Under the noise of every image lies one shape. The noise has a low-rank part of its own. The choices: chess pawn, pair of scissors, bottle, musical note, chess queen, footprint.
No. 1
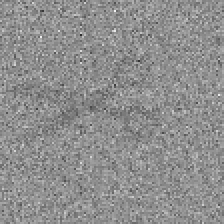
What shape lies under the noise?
pair of scissors
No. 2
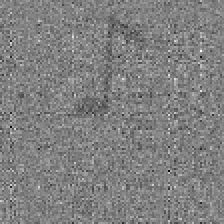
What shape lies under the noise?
musical note
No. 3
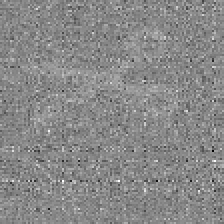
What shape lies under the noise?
pair of scissors
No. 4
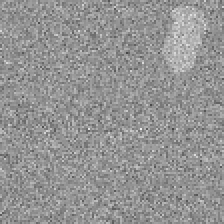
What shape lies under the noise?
footprint
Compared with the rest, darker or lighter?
lighter
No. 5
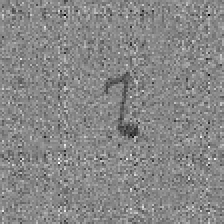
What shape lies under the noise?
musical note
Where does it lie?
centre
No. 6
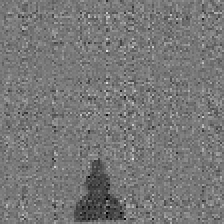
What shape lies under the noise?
chess pawn
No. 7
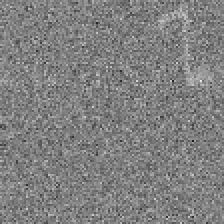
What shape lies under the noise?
musical note
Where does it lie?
top right
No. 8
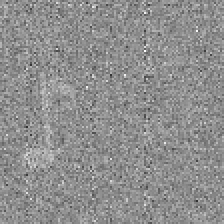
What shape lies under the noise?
musical note
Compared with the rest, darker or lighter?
lighter
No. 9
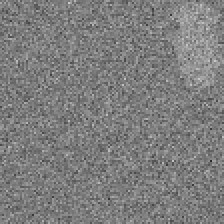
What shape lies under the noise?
footprint
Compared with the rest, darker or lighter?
lighter
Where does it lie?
top right
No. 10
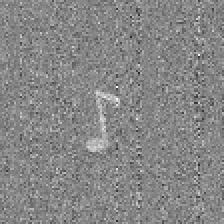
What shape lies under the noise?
musical note
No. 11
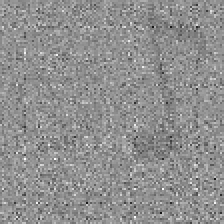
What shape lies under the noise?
musical note
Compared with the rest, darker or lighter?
darker
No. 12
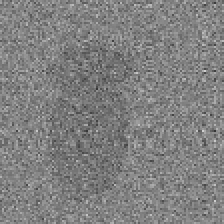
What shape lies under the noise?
footprint
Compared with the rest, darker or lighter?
darker
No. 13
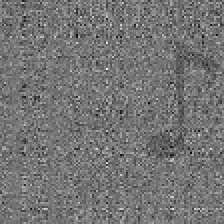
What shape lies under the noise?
musical note
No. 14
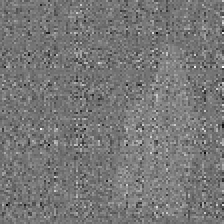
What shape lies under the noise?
bottle
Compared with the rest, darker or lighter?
lighter
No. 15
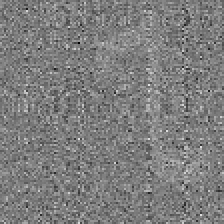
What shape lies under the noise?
musical note
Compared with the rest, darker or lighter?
lighter
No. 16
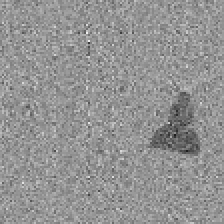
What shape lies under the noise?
chess pawn
